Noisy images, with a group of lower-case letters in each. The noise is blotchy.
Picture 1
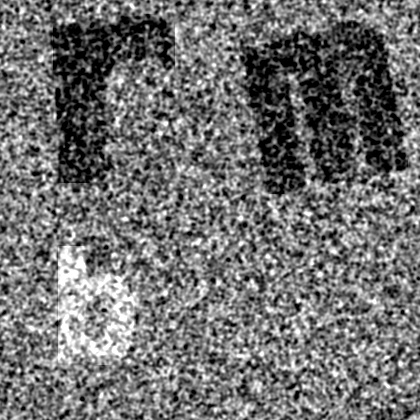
top left: dark r; top right: dark m; bottom left: light b
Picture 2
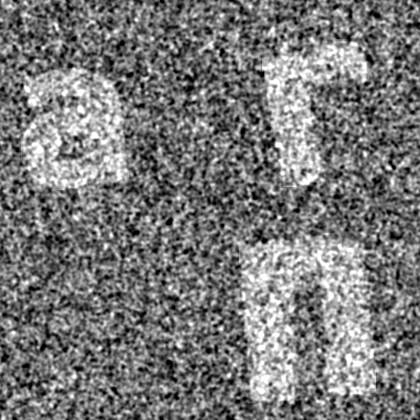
top left: light a; top right: light r; bottom right: light n
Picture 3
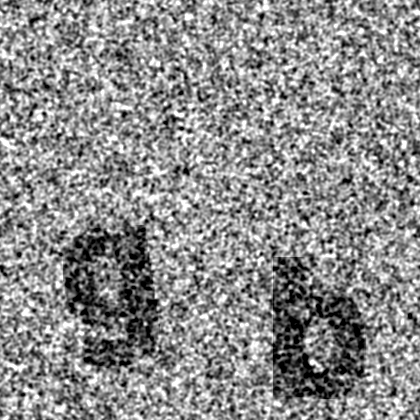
bottom left: dark g; bottom right: dark b
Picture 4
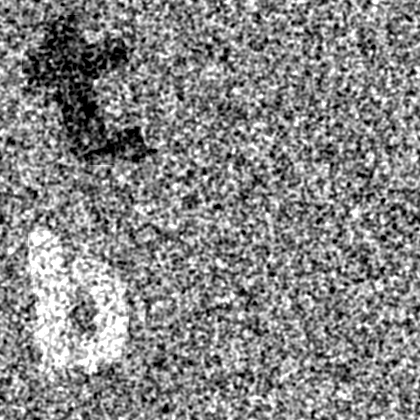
top left: dark t; bottom left: light b
